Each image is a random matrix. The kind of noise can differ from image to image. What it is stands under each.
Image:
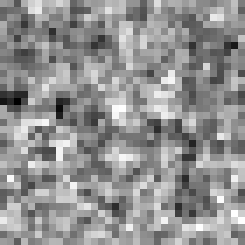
blotchy
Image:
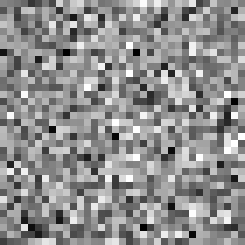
independent entries
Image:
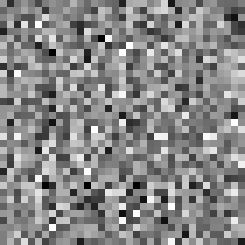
low rank plus noise
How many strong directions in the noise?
three or four
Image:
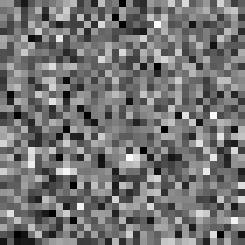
low rank plus noise
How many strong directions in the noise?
five to eight
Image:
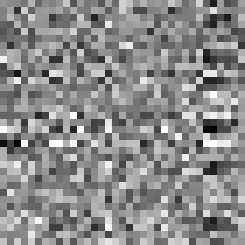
low rank plus noise
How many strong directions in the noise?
one
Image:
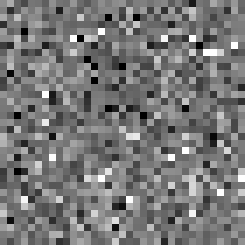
heavy tails
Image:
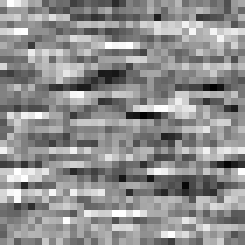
streaked along the rows
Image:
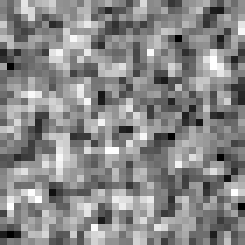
blotchy
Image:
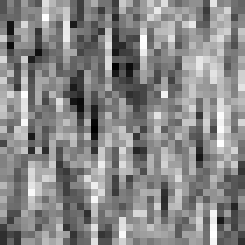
streaked along the columns
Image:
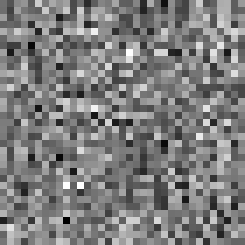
low rank plus noise
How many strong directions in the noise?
three or four
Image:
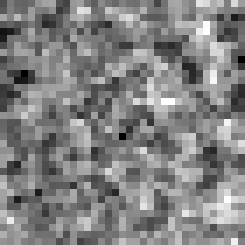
blotchy
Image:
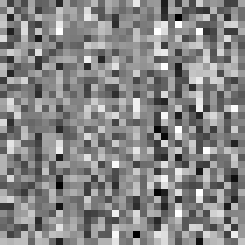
columns of uneven size
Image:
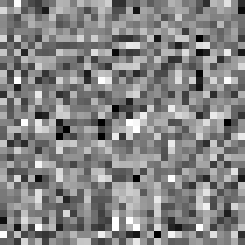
low rank plus noise
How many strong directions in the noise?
one
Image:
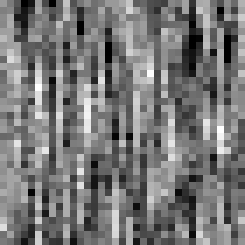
streaked along the columns
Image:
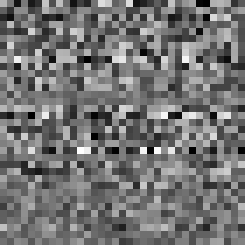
rows of uneven size
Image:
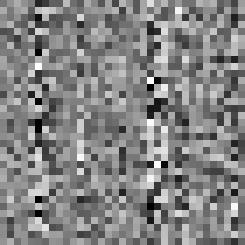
columns of uneven size
